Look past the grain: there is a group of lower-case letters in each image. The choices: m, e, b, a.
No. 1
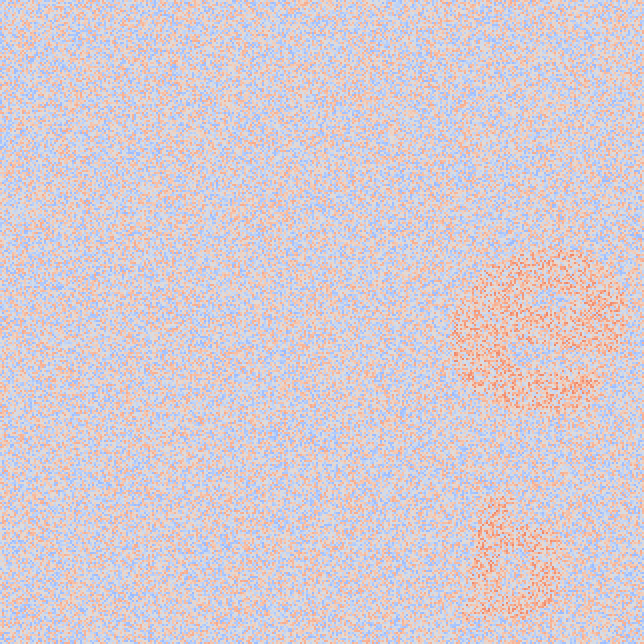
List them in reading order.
middle right: e; bottom right: b
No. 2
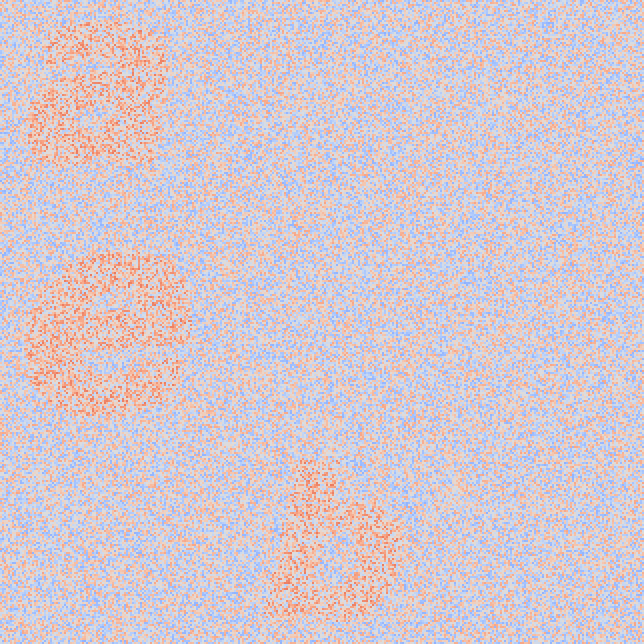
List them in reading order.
top left: a; middle left: e; bottom middle: b
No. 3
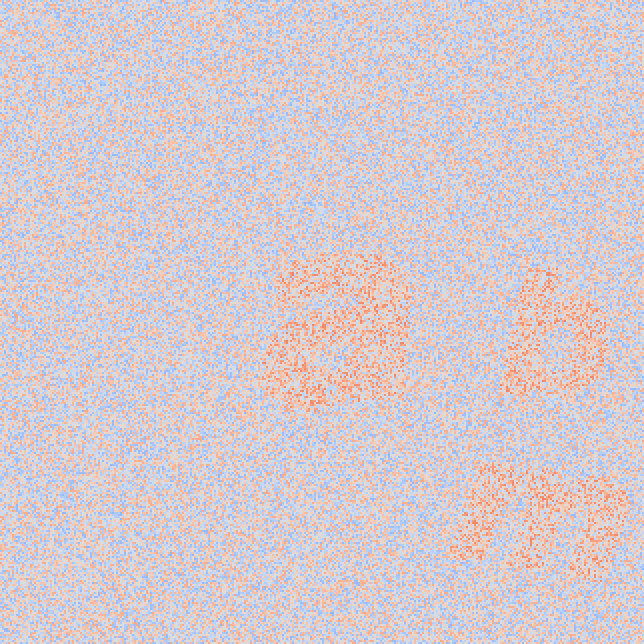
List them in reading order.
centre: a; middle right: b; bottom right: m
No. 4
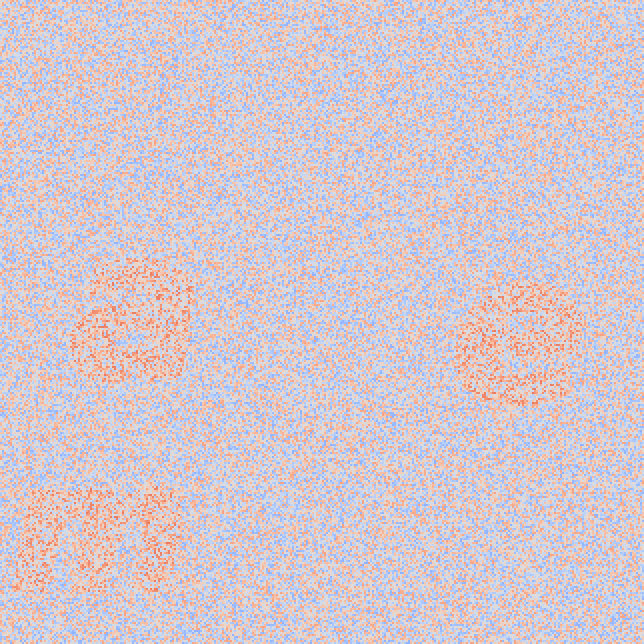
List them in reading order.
middle left: a; middle right: e; bottom left: m
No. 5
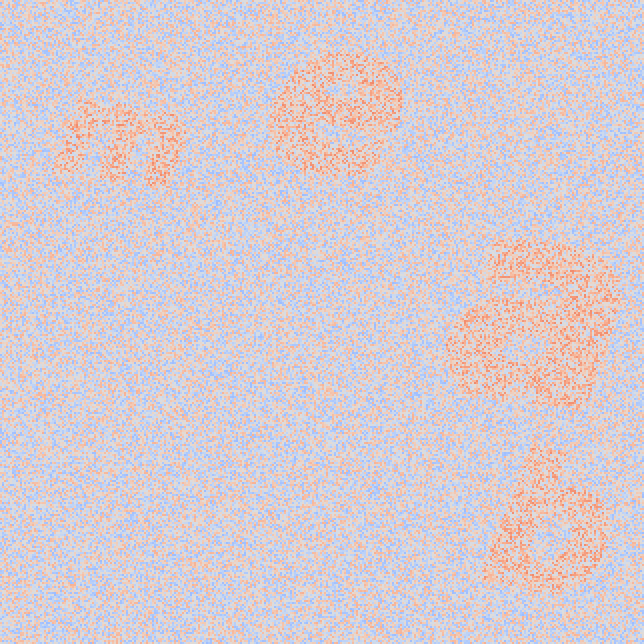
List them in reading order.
top left: m; top middle: e; middle right: a; bottom right: b
